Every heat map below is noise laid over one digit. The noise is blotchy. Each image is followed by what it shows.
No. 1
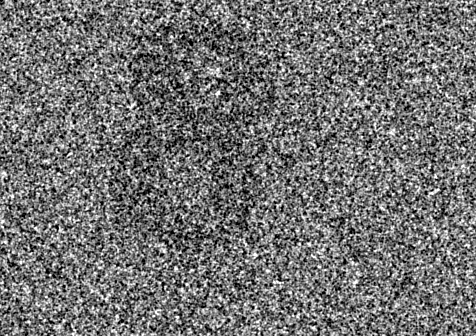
8
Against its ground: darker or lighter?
darker
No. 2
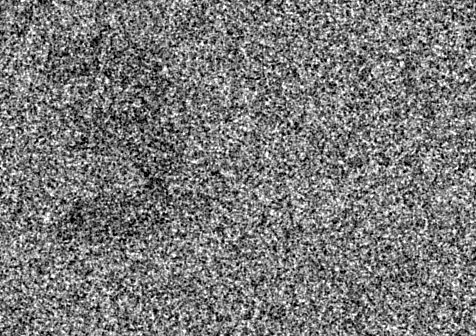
3
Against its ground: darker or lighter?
darker
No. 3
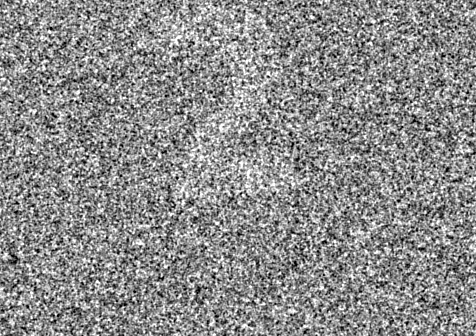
2
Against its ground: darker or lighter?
lighter
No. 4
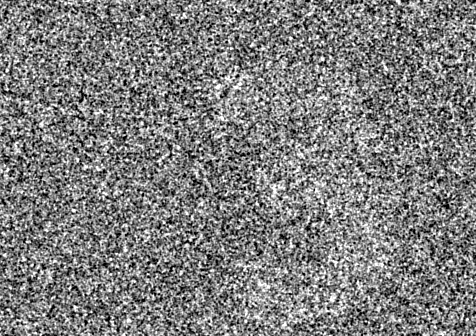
3
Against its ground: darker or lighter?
lighter
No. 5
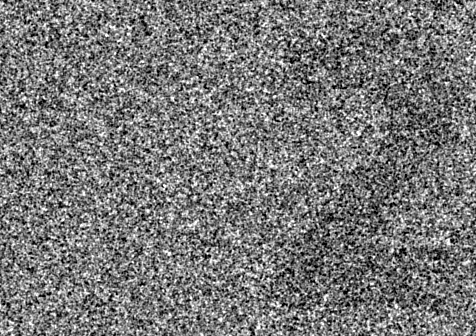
2
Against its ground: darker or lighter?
darker
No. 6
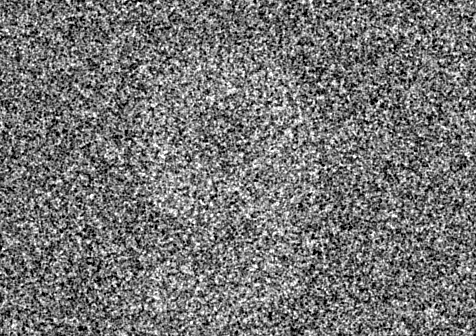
9
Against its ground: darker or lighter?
lighter
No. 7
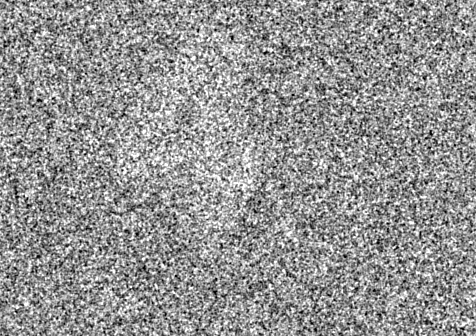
4
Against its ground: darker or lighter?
lighter
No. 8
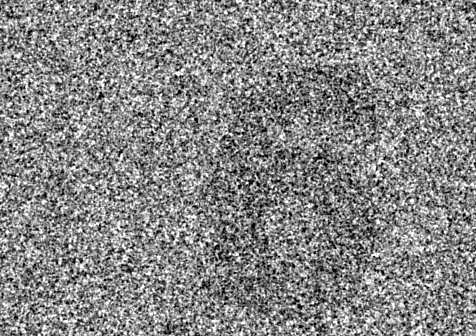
6
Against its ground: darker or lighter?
darker
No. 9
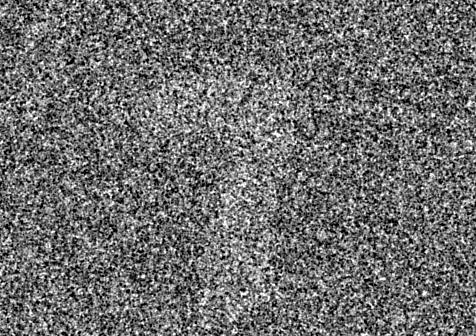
7
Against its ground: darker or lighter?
lighter
